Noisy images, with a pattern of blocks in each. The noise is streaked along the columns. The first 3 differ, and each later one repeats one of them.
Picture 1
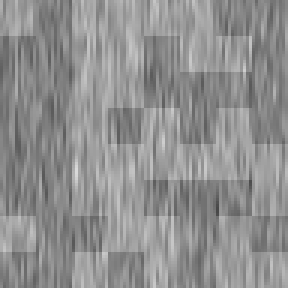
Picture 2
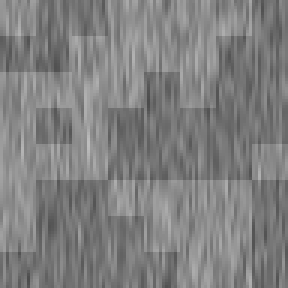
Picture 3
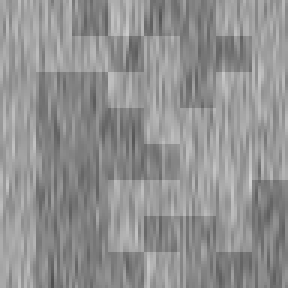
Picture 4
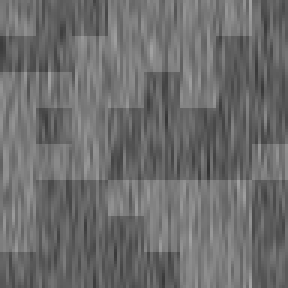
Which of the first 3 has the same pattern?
2
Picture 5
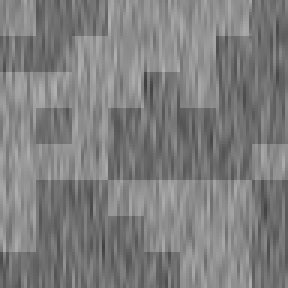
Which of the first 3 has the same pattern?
2
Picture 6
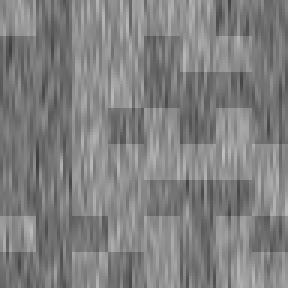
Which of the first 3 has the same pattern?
1
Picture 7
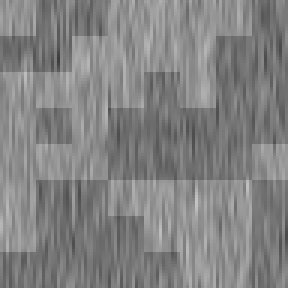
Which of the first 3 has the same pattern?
2
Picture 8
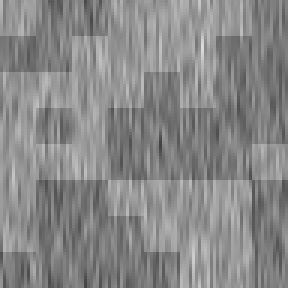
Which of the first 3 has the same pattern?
2
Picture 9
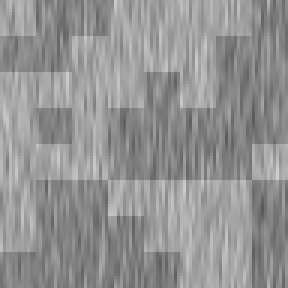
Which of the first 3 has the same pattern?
2
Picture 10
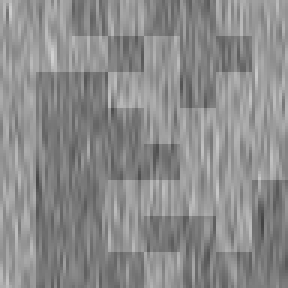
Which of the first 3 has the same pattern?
3
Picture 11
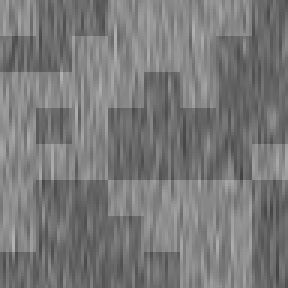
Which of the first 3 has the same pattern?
2
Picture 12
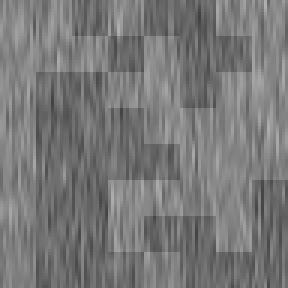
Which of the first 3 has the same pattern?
3
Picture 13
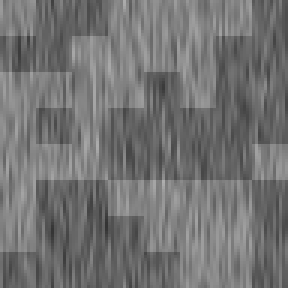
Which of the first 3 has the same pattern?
2
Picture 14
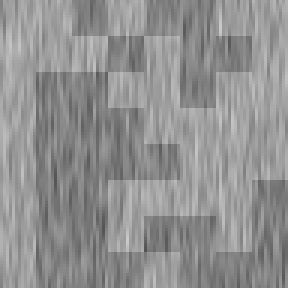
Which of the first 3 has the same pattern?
3
